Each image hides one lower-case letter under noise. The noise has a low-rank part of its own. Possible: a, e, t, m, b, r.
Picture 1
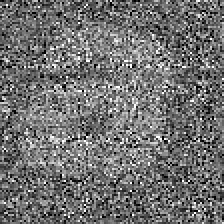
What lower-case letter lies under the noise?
a
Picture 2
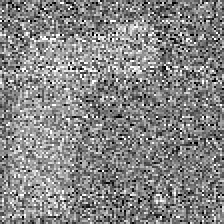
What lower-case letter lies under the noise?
r
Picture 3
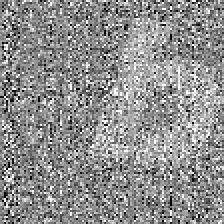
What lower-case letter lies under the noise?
b
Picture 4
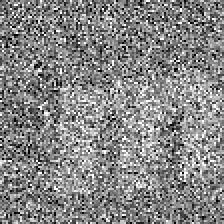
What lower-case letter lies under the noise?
m
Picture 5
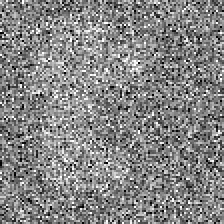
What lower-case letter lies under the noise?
t
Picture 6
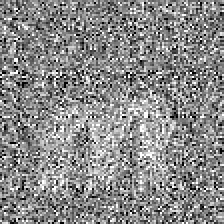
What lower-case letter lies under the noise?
m
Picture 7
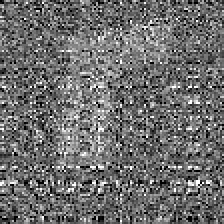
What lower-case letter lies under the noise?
r
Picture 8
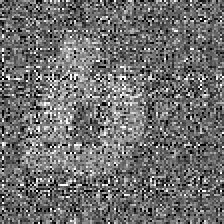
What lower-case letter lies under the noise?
b
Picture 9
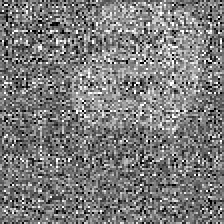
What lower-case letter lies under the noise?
a
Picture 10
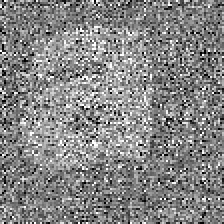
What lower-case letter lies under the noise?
a
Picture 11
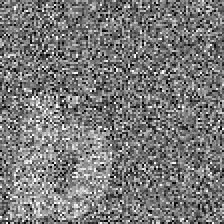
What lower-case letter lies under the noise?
b
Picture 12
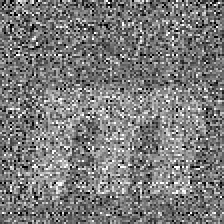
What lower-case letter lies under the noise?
m
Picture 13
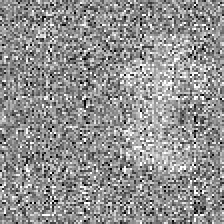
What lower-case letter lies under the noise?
t
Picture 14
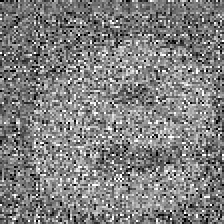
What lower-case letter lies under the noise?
e
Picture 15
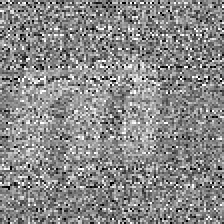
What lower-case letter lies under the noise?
m
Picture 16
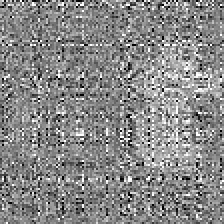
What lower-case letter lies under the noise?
t
